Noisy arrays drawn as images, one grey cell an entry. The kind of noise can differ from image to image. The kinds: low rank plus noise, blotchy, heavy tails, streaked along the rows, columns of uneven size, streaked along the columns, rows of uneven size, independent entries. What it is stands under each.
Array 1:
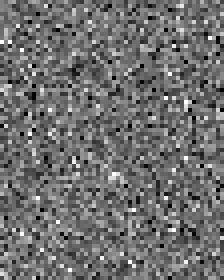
heavy tails
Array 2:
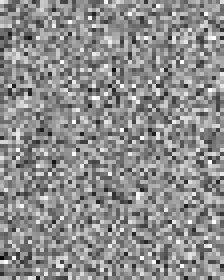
low rank plus noise
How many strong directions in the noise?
one
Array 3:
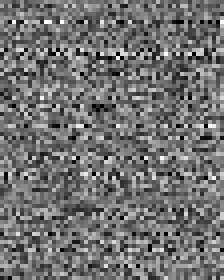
rows of uneven size
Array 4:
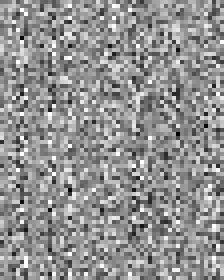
columns of uneven size
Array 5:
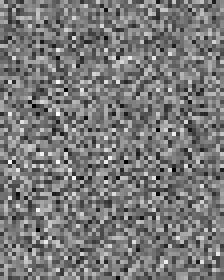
low rank plus noise
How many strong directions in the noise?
one
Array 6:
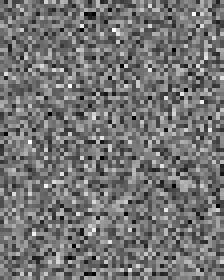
low rank plus noise
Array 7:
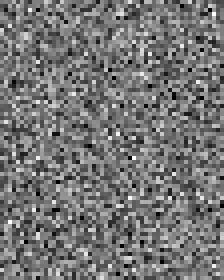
independent entries
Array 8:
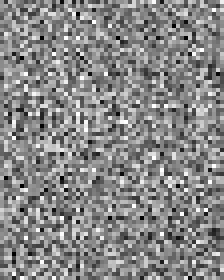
low rank plus noise
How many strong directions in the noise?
two
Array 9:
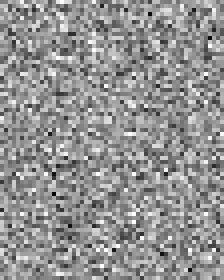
low rank plus noise
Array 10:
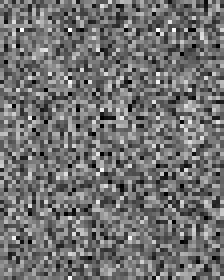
low rank plus noise
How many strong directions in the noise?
three or four
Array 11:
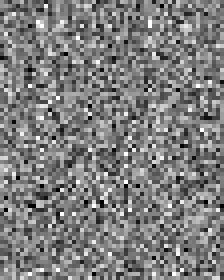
low rank plus noise
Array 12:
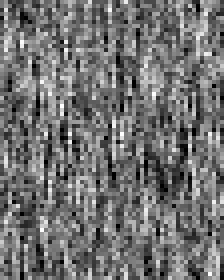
streaked along the columns
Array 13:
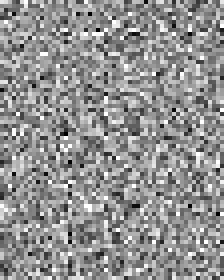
low rank plus noise
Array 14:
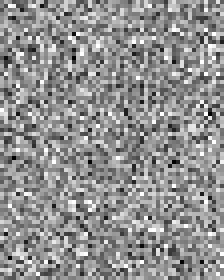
low rank plus noise
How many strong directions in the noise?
one
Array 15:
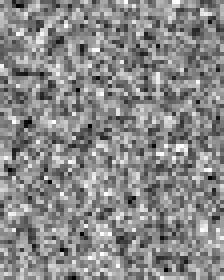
blotchy
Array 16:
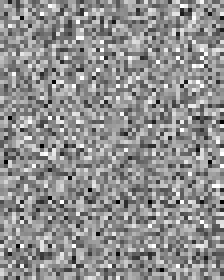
low rank plus noise
